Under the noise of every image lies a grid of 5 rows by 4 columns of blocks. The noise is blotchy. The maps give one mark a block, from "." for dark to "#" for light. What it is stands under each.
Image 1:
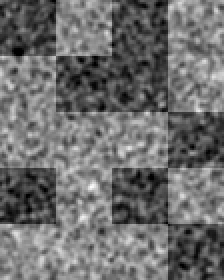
. # . #
# . . #
# # # .
. # . #
# # # .
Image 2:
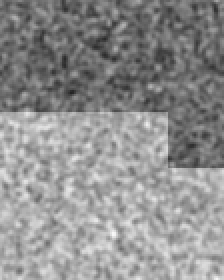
. . . .
. . . .
# # # .
# # # #
# # # #
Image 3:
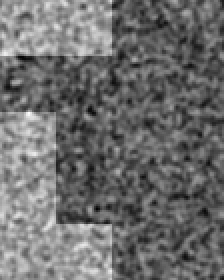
# # . .
. . . .
# . . .
# . . .
# # . .
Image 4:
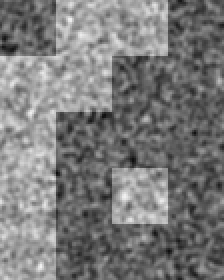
. # # .
# # . .
# . . .
# . # .
# . . .
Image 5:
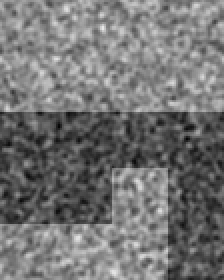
# # # #
# # # #
. . . .
. . # .
# # # .
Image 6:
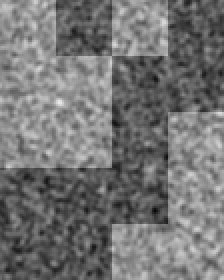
# . # .
# # . .
# # . #
. . . #
. . # #
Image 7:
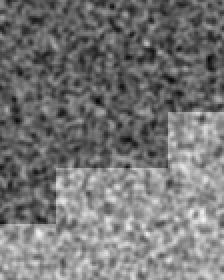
. . . .
. . . .
. . . #
. # # #
# # # #
